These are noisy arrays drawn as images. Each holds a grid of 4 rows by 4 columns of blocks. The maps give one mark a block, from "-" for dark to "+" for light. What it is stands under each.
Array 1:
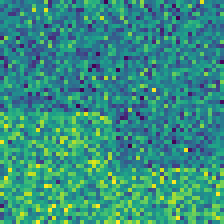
----
----
++--
++++
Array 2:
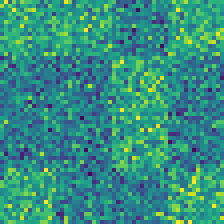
++-+
--+-
--+-
+--+
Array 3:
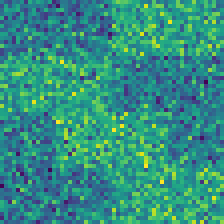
--++
++--
-++-
--++
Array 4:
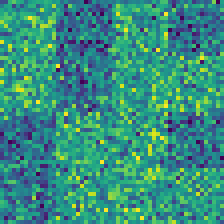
+-+-
+-++
-++-
-+++
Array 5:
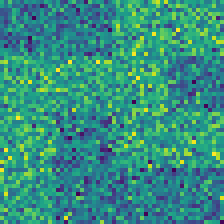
--++
+++-
+-++
+---
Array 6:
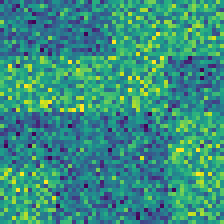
--++
+++-
---+
+--+
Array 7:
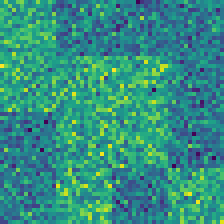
+---
+++-
-++-
-+-+
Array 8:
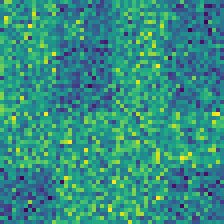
+-+-
+-+-
++++
-++-
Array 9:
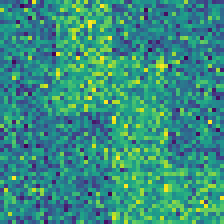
-+--
-++-
--+-
--++
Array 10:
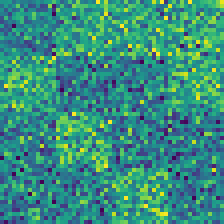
-+++
+--+
-+--
--+-
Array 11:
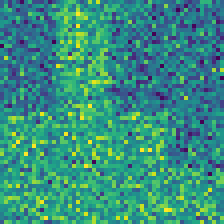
-+--
-+--
+++-
++++
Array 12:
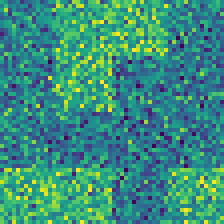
-++-
-+--
----
++-+
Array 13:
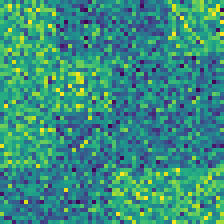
+--+
++--
+---
--++
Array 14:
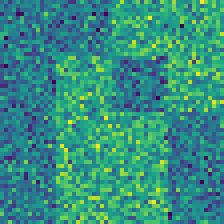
--++
-+-+
-++-
-++-
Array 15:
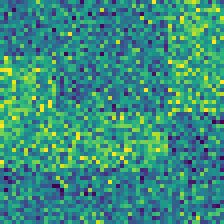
---+
+--+
+++-
----
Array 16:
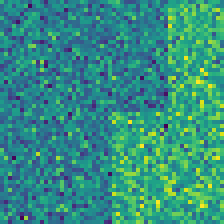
---+
---+
--++
--++
